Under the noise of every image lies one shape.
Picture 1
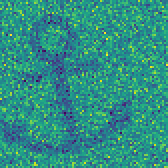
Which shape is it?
anchor
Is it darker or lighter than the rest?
darker
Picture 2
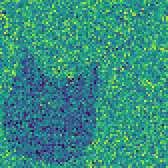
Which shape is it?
cat's head
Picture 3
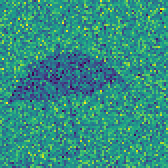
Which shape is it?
umbrella
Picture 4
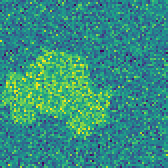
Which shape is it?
car
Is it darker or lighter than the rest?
lighter
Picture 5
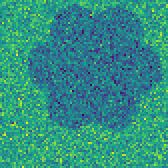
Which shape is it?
flower
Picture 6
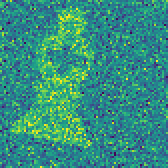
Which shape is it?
chess bishop
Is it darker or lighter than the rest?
lighter
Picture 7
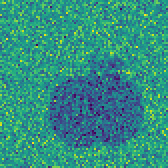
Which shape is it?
apple
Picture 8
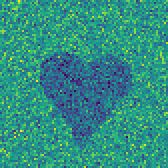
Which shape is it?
heart
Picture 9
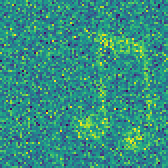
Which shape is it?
pair of musical notes
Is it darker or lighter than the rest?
lighter
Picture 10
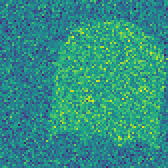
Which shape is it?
ghost
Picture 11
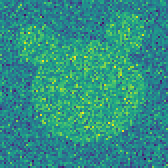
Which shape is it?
bear's head
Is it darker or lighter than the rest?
lighter
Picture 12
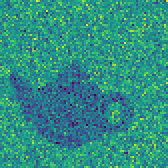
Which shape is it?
teapot
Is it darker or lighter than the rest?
darker
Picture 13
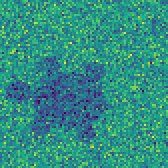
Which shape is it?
turtle
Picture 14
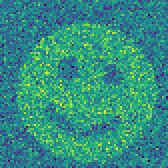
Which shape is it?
smiling face
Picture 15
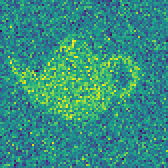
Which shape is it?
teapot
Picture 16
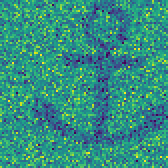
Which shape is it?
anchor
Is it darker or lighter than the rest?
darker
